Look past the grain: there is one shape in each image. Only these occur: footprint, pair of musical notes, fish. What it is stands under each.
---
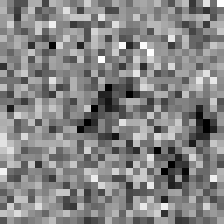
dark pair of musical notes
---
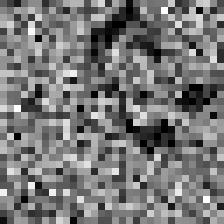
dark pair of musical notes
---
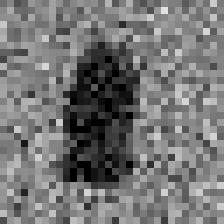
dark footprint
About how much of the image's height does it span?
two thirds
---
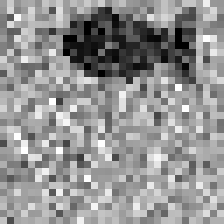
dark fish
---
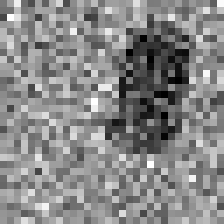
dark footprint
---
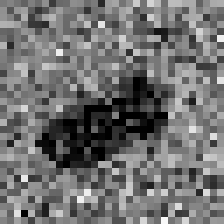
dark footprint
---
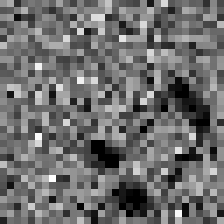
dark pair of musical notes
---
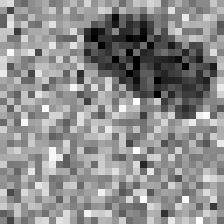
dark footprint
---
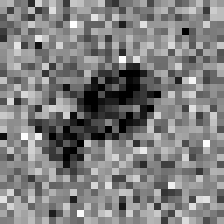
dark fish
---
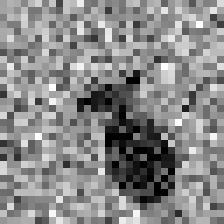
dark fish
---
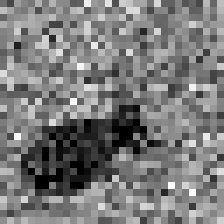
dark fish
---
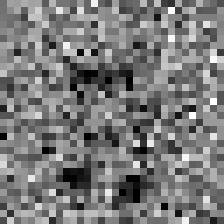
dark pair of musical notes
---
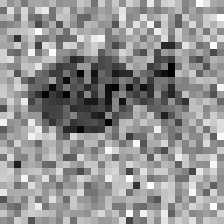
dark fish
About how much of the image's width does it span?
two thirds
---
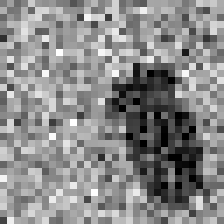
dark footprint
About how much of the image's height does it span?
two thirds
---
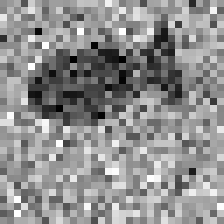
dark fish
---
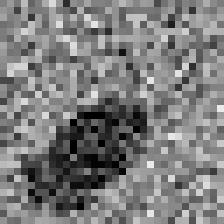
dark footprint
